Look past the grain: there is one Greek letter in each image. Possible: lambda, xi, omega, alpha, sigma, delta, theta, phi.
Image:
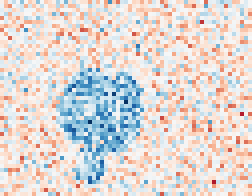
phi
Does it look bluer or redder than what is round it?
bluer
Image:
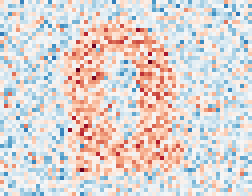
omega
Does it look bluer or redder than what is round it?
redder
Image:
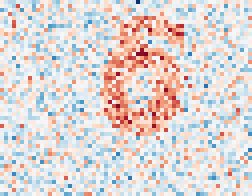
delta
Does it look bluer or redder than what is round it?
redder
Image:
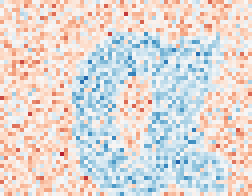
alpha
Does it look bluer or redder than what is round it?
bluer
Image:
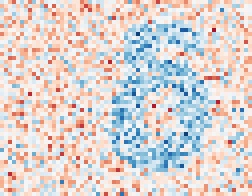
delta
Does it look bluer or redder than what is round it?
bluer
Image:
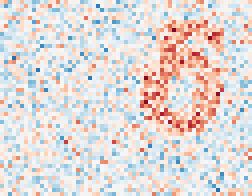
delta
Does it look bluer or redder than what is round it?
redder
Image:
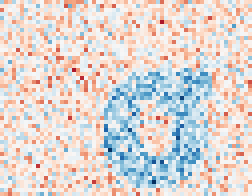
sigma
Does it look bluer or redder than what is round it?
bluer
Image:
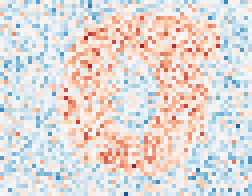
sigma
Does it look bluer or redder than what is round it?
redder
